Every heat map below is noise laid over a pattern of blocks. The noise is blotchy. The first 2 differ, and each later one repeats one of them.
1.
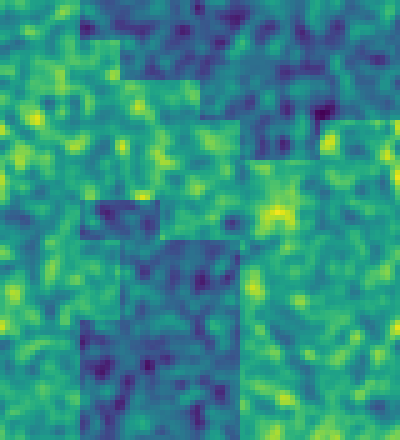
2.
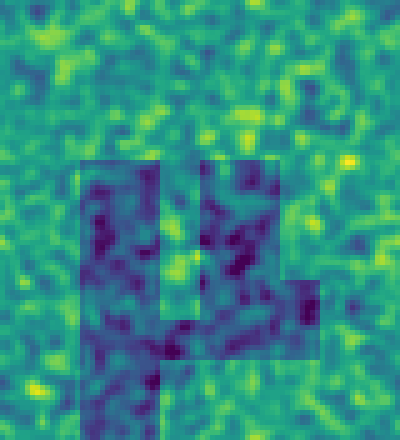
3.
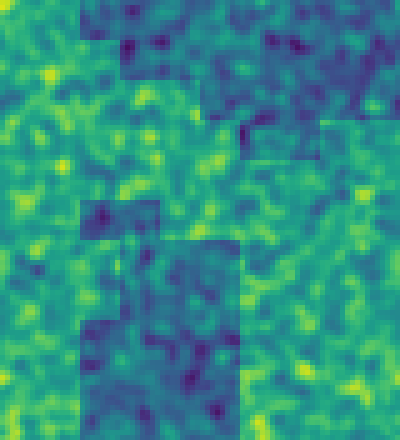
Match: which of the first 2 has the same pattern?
1
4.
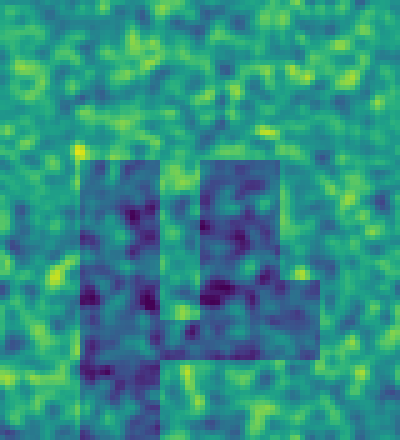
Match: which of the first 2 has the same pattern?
2
